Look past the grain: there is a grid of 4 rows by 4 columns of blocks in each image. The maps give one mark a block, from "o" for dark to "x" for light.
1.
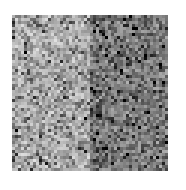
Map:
x x o o
x x o o
x x o o
x x o o
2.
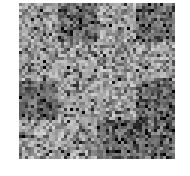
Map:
x o x o
x x x x
o x x o
x x o o
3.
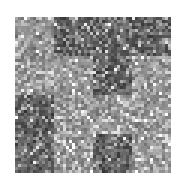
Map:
x o o o
x x o x
o x x x
o x o x
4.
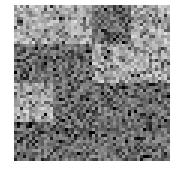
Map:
x x o x
o o x x
x o o o
o o o o
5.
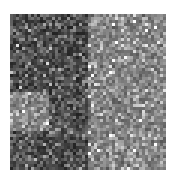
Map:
o o x x
o o x x
x o x x
o o x x
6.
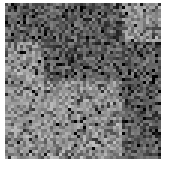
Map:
o o o x
x o o o
x x x o
x x x o
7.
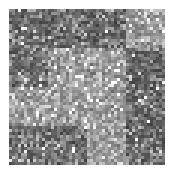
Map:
o o o x
o x x o
x x x o
o o x o
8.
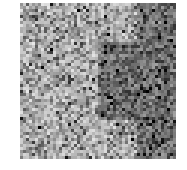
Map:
x x x o
x x o o
x x o o
x x x o
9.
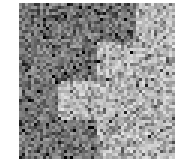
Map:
o o o x
o o x x
o x x x
o o x x
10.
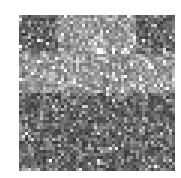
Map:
o x x o
x x x x
o o o o
o o o o
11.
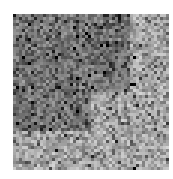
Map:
o o o x
o o o x
o o x x
x x x x
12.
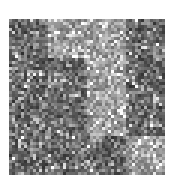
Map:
o x x o
o o x o
o o x o
o o o x
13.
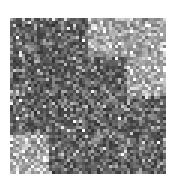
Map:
o o x x
o o o x
o o o o
x o o o
